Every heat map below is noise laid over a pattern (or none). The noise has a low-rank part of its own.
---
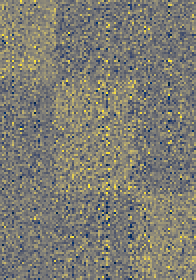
blocks along the diagonal
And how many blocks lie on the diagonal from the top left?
3
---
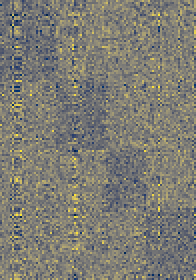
blocks along the diagonal
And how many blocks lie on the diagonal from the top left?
4
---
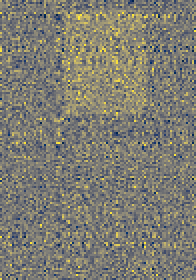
one block
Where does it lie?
top middle
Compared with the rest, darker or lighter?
lighter
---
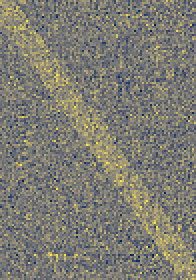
a diagonal band
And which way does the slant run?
top left to bottom right
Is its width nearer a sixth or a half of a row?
a sixth
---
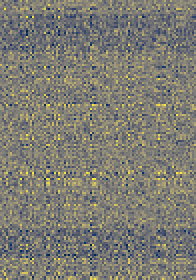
bands of rows
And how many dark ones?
2
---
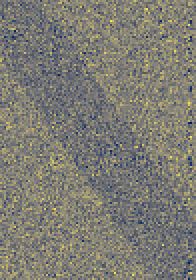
a diagonal band
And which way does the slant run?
top left to bottom right
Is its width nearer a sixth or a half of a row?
a half
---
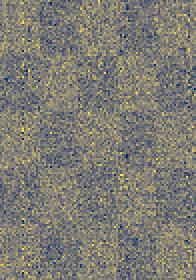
a checkerboard
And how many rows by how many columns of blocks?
5 by 5
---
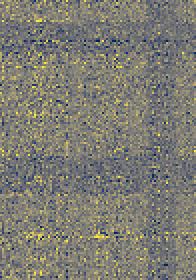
bands of rows crossing bands of columns
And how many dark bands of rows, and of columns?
2 and 1
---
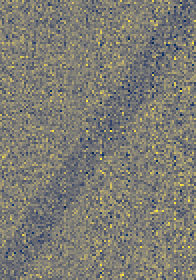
a diagonal band
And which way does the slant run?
bottom left to top right
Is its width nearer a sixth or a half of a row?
a sixth
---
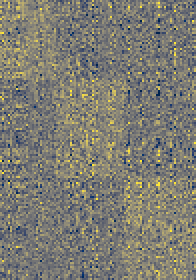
blocks along the diagonal
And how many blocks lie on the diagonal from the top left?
3
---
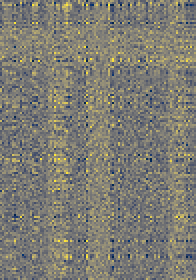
bands of rows crossing bands of columns
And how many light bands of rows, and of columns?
1 and 3
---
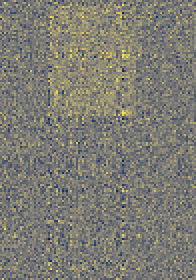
one block
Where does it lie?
top middle
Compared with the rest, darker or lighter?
lighter
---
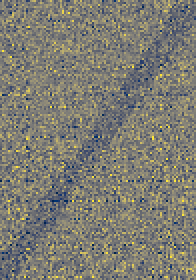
a diagonal band
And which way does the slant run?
bottom left to top right
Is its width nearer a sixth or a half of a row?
a sixth
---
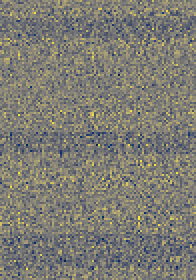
bands of rows
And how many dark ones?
3
